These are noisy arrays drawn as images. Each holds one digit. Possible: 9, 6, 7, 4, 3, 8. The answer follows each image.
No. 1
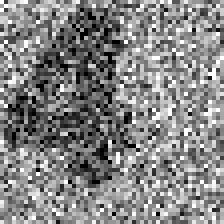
dark 4
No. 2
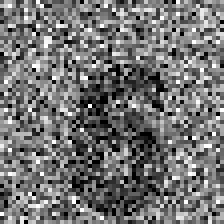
dark 6
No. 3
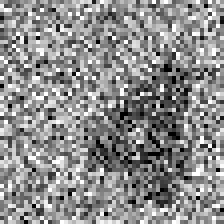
dark 4
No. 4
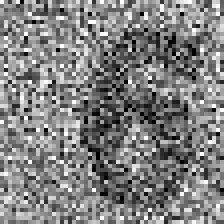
dark 6
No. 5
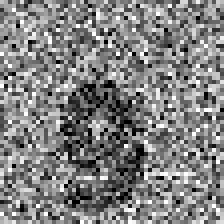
dark 9
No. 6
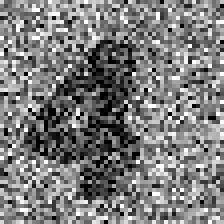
dark 4
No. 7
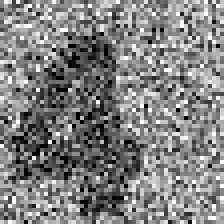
dark 4
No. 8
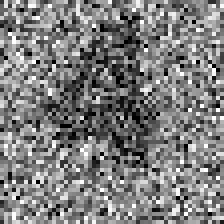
dark 4
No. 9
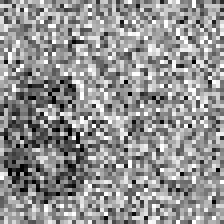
dark 6
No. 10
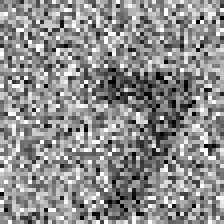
dark 7
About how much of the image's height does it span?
two thirds
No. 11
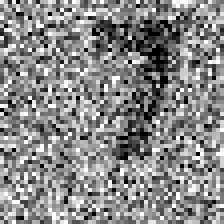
dark 7
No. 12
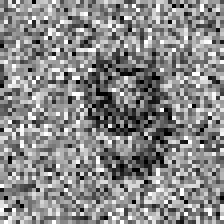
dark 9
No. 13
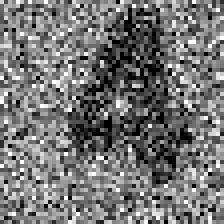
dark 4
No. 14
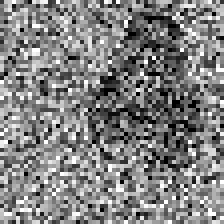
dark 4
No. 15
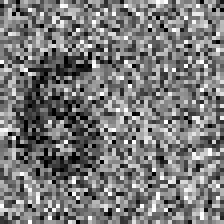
dark 6
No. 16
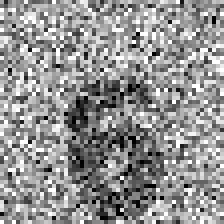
dark 6
